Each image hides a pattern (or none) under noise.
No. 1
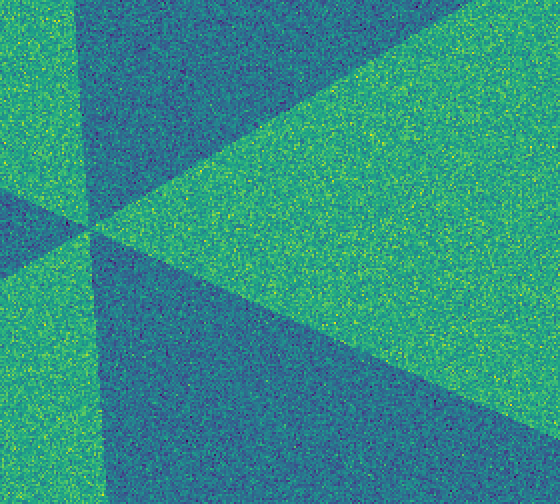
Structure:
spokes from one point
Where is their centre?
middle left
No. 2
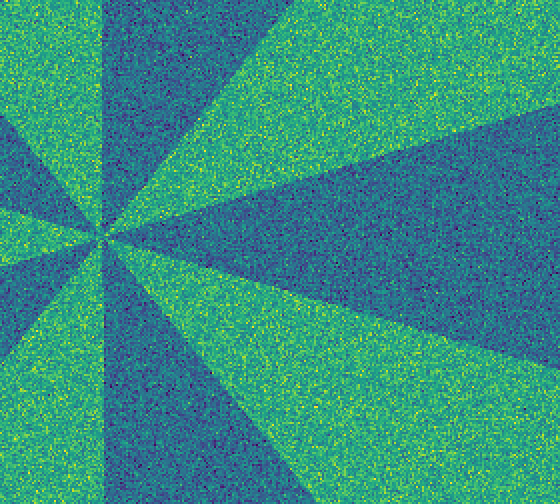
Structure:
spokes from one point
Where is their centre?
middle left
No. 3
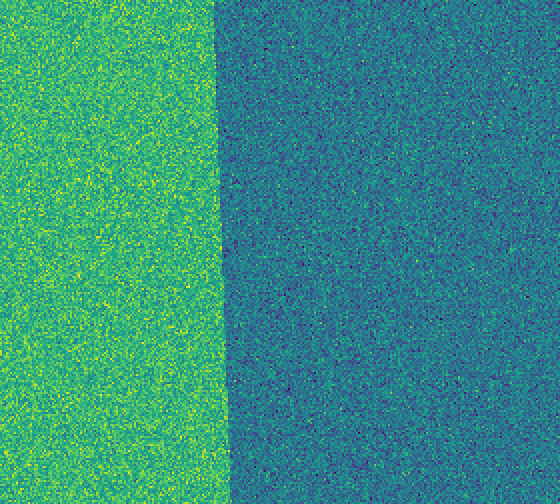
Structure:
a sharp edge
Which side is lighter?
left
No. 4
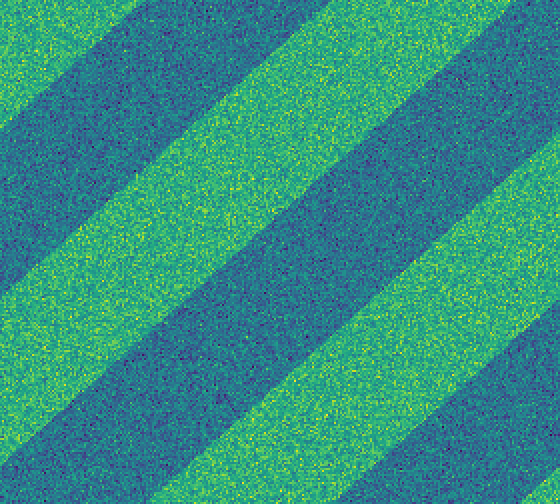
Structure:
diagonal stripes
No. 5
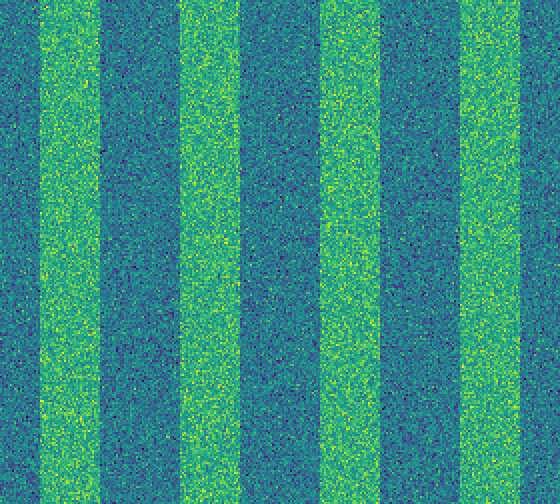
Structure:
vertical stripes
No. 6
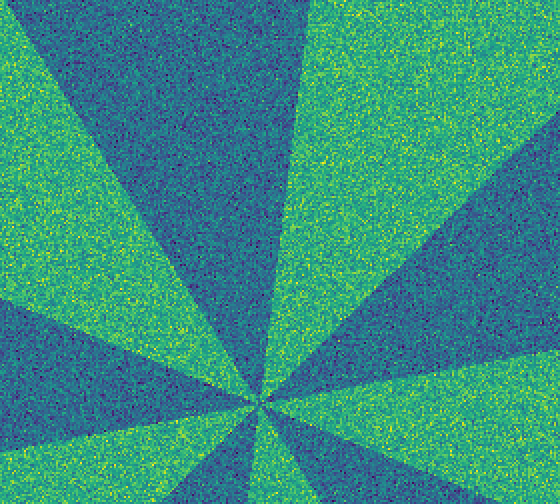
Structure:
spokes from one point
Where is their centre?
bottom middle
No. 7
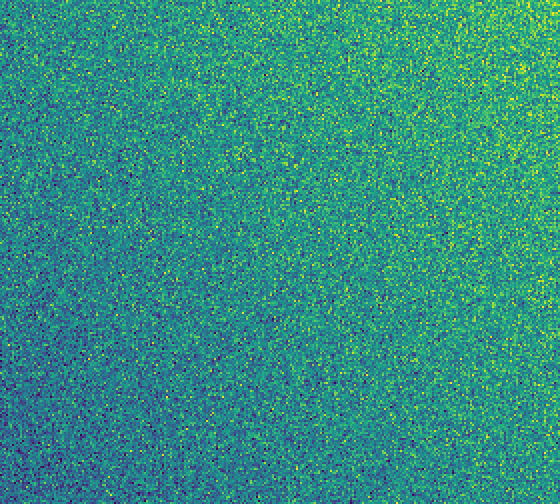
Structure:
a smooth slope
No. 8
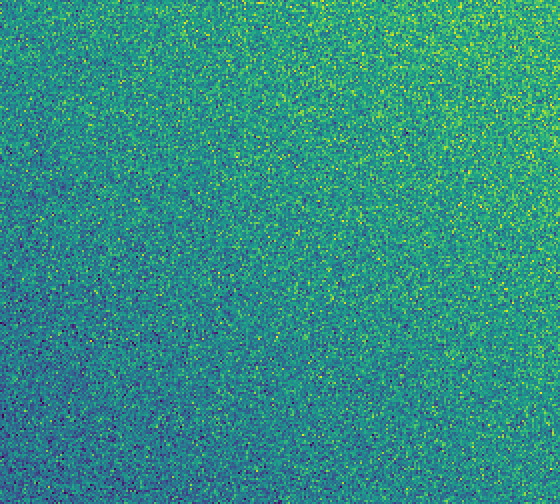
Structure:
a smooth slope
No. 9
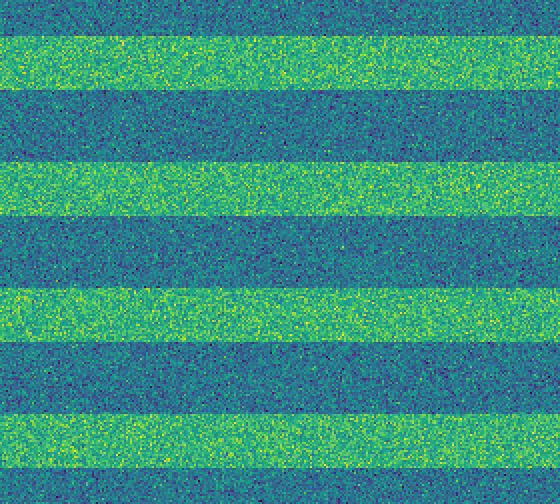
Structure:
horizontal stripes
